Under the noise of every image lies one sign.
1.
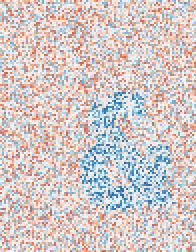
blue ampersand
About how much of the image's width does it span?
half
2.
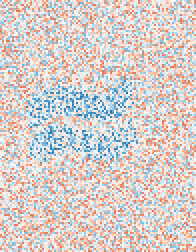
blue approximately sign
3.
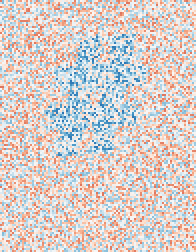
blue hash sign
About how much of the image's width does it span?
half
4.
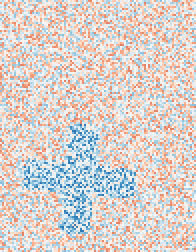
blue plus sign
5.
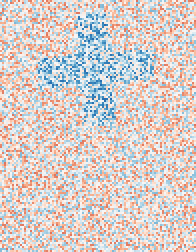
blue plus sign
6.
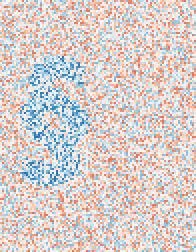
blue section sign
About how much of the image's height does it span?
half
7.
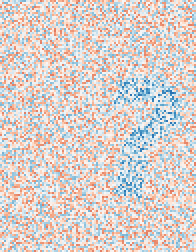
blue question mark
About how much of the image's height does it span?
half
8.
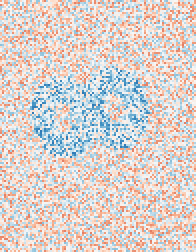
blue infinity sign
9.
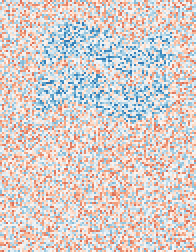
blue approximately sign
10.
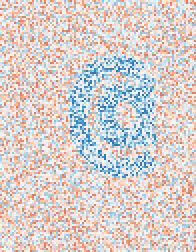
blue at sign
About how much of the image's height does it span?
half
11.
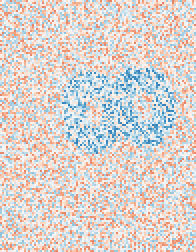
blue infinity sign
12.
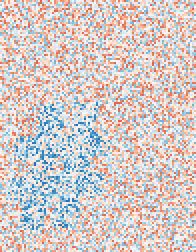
blue hash sign
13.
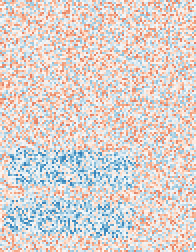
blue equals sign
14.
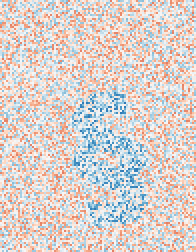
blue section sign
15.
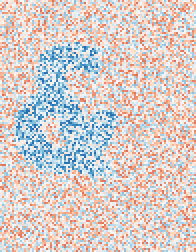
blue ampersand
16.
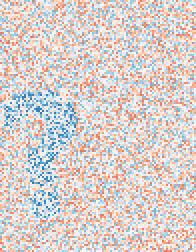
blue question mark
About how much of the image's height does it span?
half
